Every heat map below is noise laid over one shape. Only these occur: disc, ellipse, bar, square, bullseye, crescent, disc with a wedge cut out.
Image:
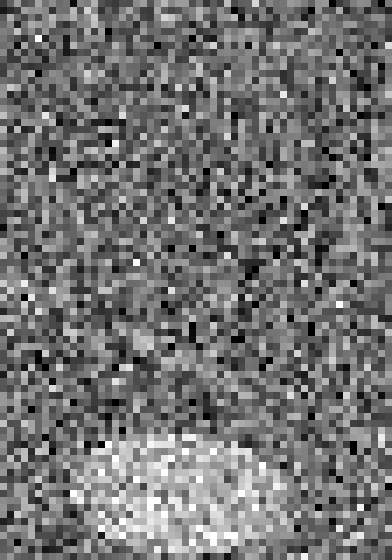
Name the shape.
ellipse
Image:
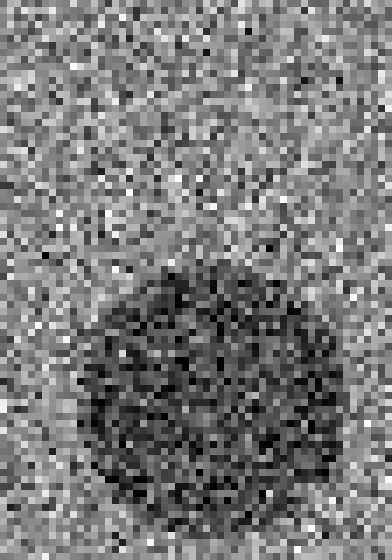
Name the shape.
disc
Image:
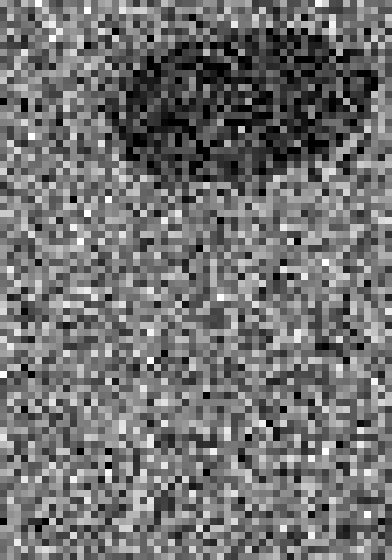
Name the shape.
ellipse
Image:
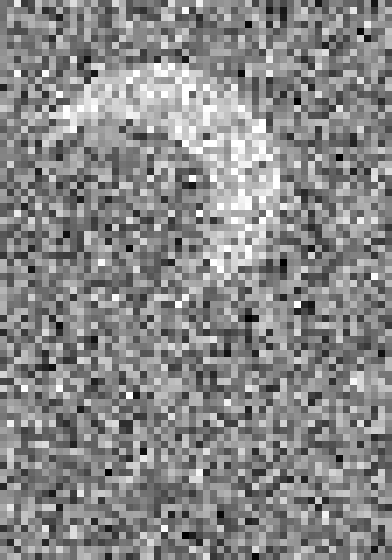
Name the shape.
crescent
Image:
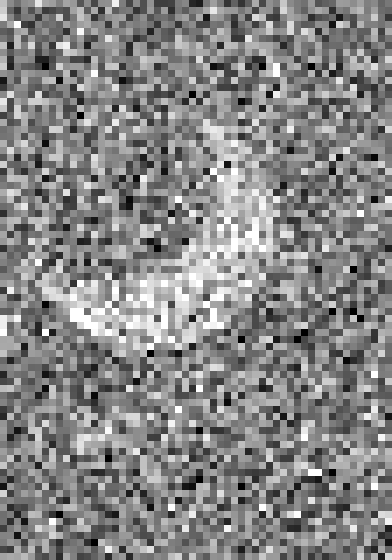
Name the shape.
crescent
